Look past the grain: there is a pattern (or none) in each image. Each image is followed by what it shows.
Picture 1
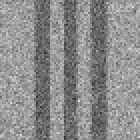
bands of columns
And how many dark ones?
3
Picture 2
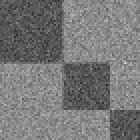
blocks along the diagonal
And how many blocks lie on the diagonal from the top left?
3
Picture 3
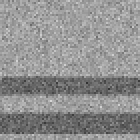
bands of rows
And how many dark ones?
2
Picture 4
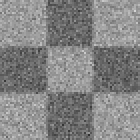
a checkerboard
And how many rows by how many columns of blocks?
3 by 3
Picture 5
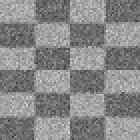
a checkerboard
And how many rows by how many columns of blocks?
6 by 4
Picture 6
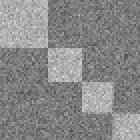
blocks along the diagonal
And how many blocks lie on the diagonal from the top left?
4
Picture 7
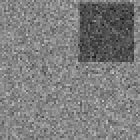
one block
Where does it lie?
top right
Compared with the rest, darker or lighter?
darker
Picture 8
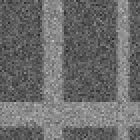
bands of rows crossing bands of columns
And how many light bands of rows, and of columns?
1 and 2
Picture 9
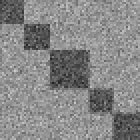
blocks along the diagonal
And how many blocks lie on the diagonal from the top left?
5
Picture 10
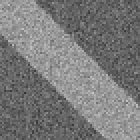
a diagonal band
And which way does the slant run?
top left to bottom right
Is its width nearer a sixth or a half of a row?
a half
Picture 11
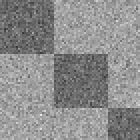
blocks along the diagonal
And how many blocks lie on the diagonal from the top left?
3
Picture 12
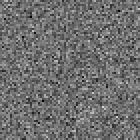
only noise
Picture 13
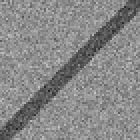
a diagonal band
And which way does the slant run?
bottom left to top right
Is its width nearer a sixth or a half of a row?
a sixth
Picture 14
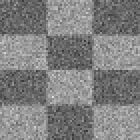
a checkerboard
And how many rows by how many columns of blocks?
4 by 3
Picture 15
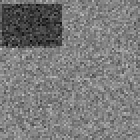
one block
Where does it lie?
top left
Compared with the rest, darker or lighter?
darker
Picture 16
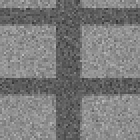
bands of rows crossing bands of columns
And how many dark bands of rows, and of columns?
2 and 1
